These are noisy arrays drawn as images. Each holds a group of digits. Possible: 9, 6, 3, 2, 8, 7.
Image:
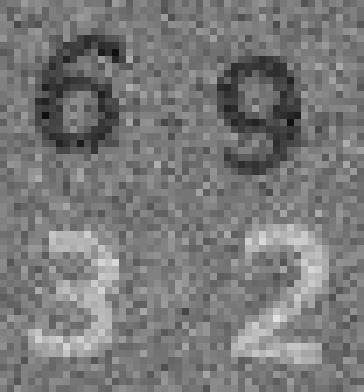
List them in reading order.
top left: dark 6; top right: dark 9; bottom left: light 3; bottom right: light 2
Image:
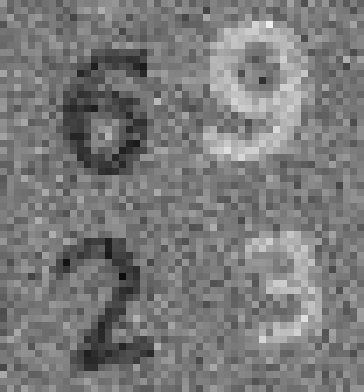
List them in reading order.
top left: dark 6; top right: light 9; bottom left: dark 2; bottom right: light 3
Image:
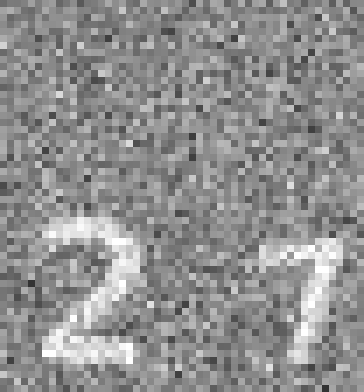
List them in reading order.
bottom left: light 2; bottom right: light 7
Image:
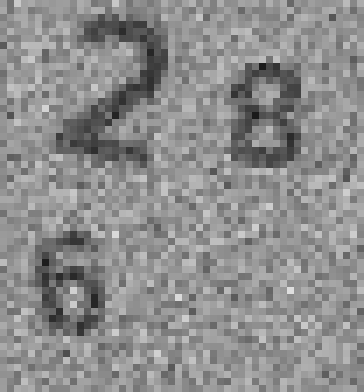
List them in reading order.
top left: dark 2; top right: dark 8; bottom left: dark 6
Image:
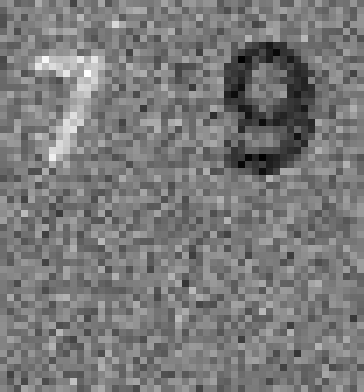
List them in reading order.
top left: light 7; top right: dark 9
